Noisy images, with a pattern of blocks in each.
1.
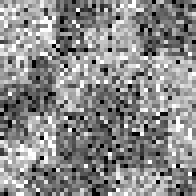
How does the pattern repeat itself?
no symmetry
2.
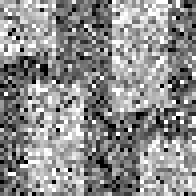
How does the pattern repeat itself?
the same after a half turn
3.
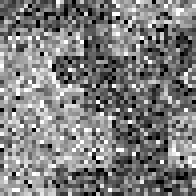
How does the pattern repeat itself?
no symmetry
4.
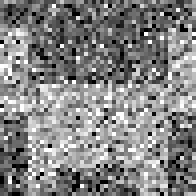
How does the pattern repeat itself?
left and right mirror each other
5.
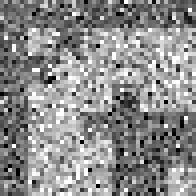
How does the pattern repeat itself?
mirrored about the diagonal from the top left
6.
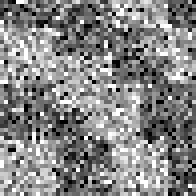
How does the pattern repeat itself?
mirrored about the diagonal from the bottom left
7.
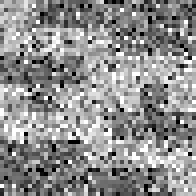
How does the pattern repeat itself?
the same after a half turn
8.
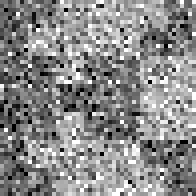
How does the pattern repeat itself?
top and bottom mirror each other
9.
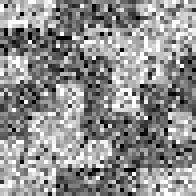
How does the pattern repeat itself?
the same after a half turn
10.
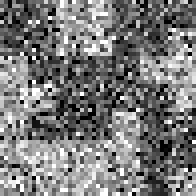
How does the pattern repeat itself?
no symmetry
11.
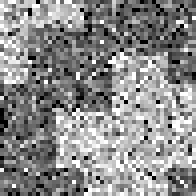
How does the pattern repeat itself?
mirrored about the diagonal from the top left
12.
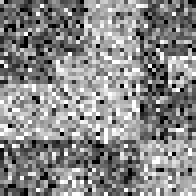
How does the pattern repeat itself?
mirrored about the diagonal from the top left
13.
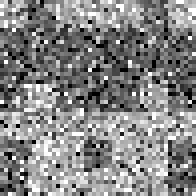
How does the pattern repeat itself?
left and right mirror each other
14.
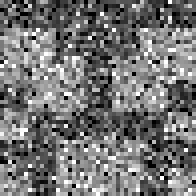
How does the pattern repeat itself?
left and right mirror each other
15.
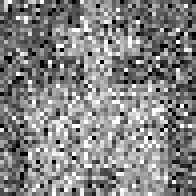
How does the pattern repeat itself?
left and right mirror each other
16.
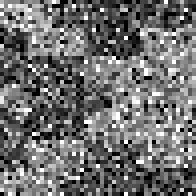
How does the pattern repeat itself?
top and bottom mirror each other
